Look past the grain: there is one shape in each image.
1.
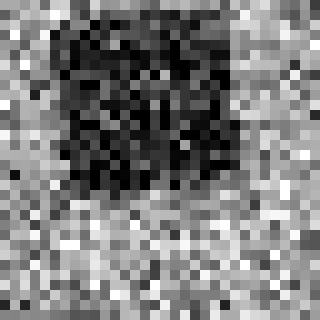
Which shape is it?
square
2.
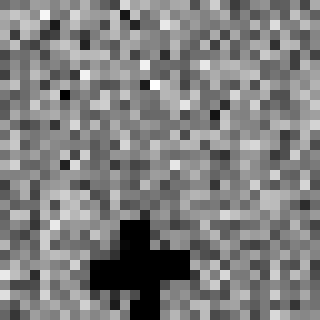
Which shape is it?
cross
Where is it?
bottom middle
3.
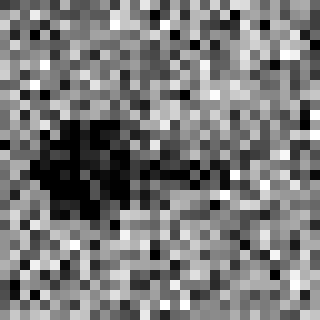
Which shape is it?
lollipop
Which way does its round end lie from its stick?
left
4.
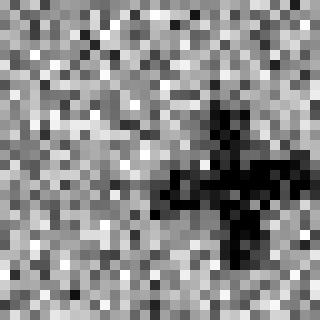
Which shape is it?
cross
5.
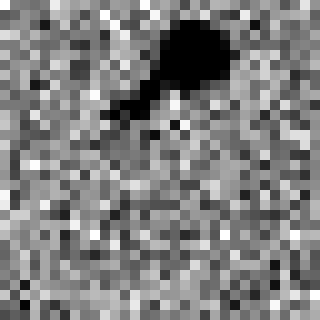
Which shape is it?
lollipop
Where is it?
top middle
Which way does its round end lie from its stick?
up and right
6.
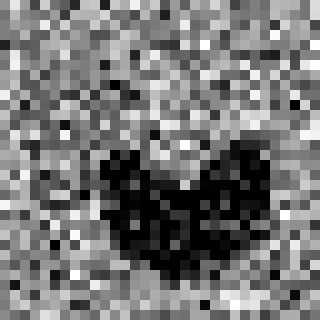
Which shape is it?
disc with a wedge cut out
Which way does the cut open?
up
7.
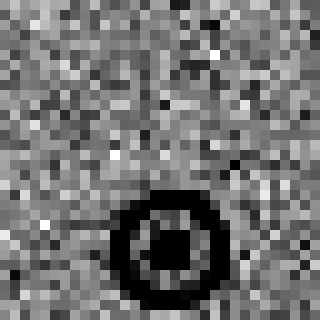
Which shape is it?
bullseye
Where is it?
bottom middle
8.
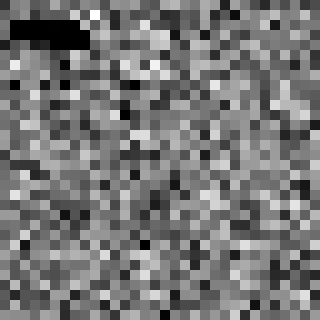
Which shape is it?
bar
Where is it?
top left
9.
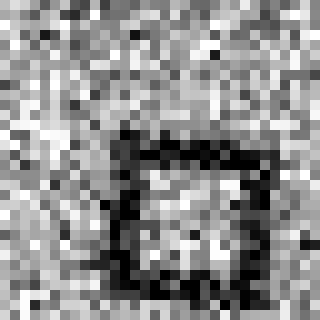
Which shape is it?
square frame
